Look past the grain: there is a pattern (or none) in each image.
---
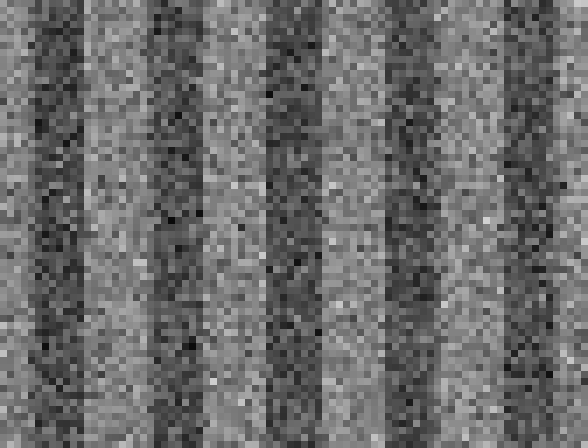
vertical stripes
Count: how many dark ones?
5
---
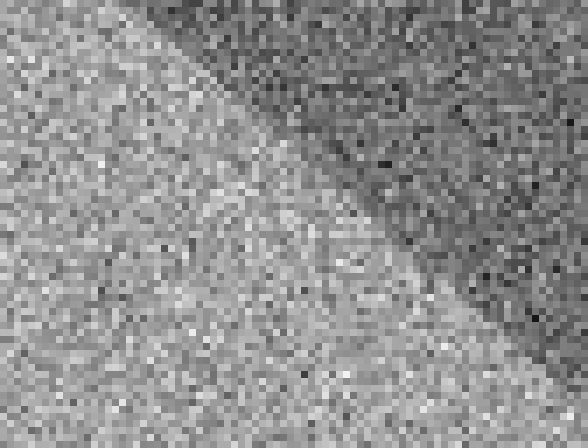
a sharp edge
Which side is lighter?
bottom left
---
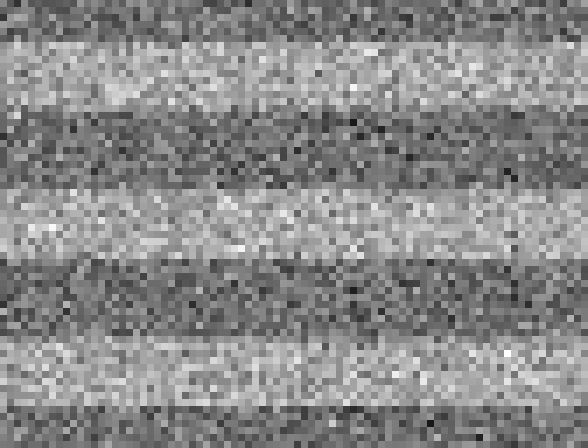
horizontal stripes
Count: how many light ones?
3
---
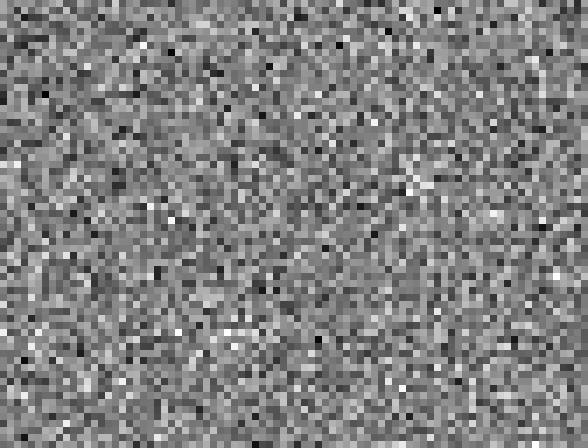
only noise
